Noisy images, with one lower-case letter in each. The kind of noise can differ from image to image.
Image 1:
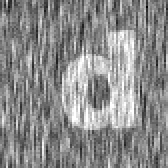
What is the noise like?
streaked along the columns
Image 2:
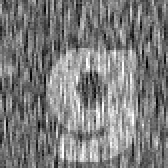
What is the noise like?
streaked along the columns
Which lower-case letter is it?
g
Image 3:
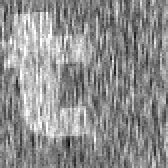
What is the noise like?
streaked along the columns
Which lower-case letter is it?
t
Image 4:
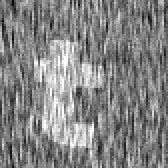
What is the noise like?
streaked along the columns
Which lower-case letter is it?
t
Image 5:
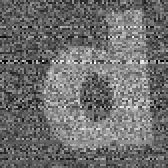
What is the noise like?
rows of uneven size
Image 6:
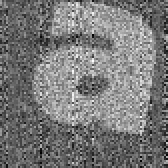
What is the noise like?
columns of uneven size
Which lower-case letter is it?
a
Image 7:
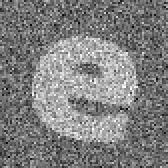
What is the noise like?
independent entries
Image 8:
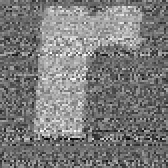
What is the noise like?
rows of uneven size
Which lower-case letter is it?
r
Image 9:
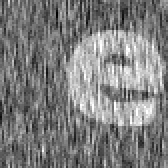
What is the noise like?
streaked along the columns
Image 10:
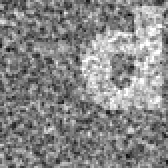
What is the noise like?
blotchy
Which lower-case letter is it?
d
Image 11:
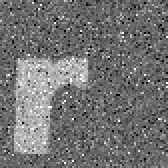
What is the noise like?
heavy tails
